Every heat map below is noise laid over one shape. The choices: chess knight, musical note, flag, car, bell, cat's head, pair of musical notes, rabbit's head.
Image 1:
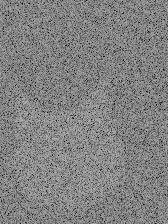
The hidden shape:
cat's head
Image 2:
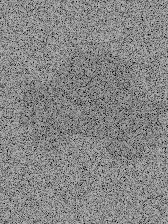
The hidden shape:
car
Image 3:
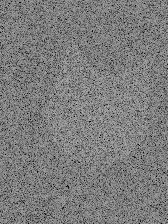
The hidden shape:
cat's head
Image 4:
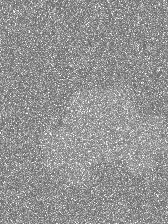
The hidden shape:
car
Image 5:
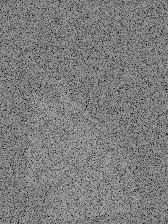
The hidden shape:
chess knight
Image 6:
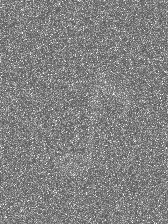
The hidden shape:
musical note
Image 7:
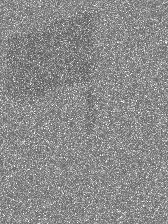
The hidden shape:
flag
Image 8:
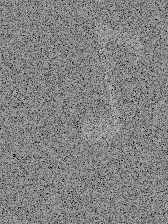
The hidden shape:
musical note
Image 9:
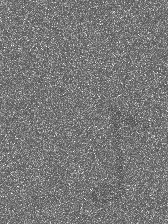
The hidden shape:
musical note
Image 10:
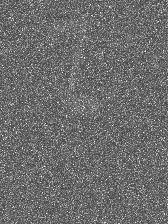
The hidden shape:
musical note
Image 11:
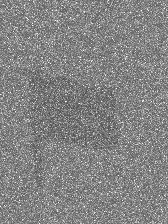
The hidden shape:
flag
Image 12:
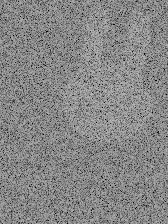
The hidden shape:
rabbit's head
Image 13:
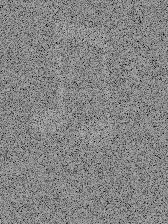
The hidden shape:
pair of musical notes
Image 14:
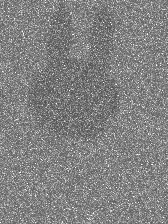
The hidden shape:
rabbit's head
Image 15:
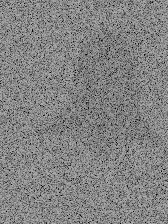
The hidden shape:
bell
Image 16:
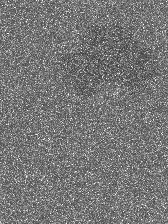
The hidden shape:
car
